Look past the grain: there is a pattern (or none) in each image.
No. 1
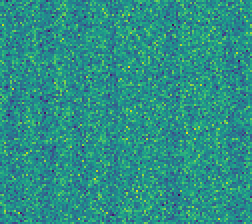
bands of columns
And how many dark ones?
6
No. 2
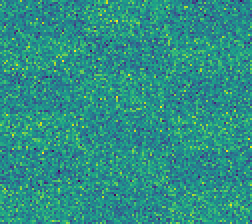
a checkerboard
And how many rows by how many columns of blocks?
6 by 3
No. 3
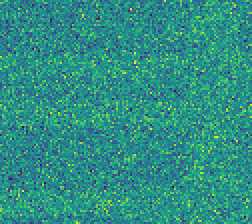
bands of rows crossing bands of columns
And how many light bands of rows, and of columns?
3 and 1
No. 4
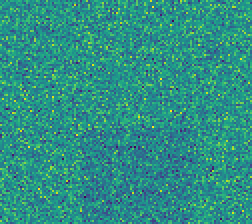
one block
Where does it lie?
bottom middle
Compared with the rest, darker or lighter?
darker
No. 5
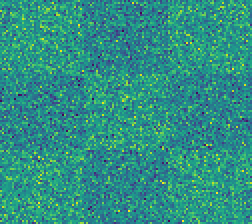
a checkerboard
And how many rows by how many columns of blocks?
3 by 3
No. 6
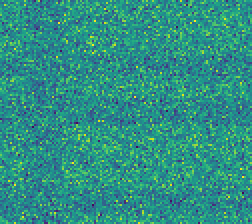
bands of rows crossing bands of columns
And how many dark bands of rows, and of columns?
3 and 1
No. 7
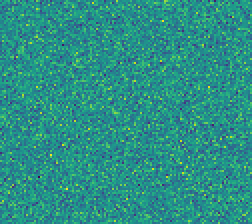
only noise
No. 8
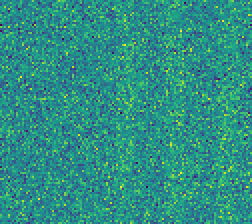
bands of columns
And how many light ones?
3
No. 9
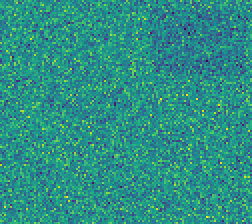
one block
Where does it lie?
top right
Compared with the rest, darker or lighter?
darker
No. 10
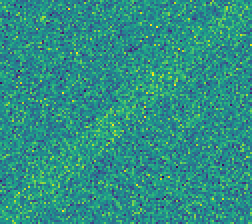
a diagonal band
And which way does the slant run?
bottom left to top right
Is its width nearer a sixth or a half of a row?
a sixth
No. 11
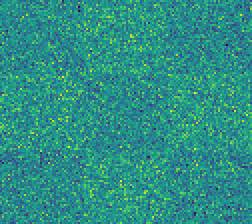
a checkerboard
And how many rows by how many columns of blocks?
3 by 3
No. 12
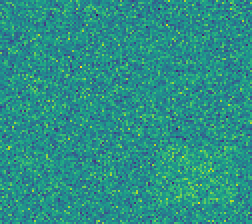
one block
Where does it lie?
bottom right
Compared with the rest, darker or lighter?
lighter
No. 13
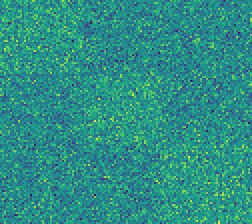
blocks along the diagonal
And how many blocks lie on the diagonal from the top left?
3
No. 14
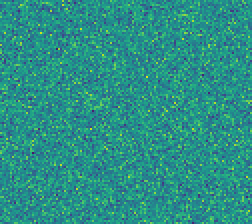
only noise
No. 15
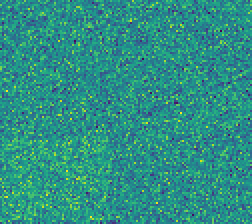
one block
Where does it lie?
bottom left
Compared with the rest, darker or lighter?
lighter
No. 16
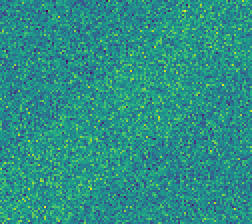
a diagonal band
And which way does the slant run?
bottom left to top right
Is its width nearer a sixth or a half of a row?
a half
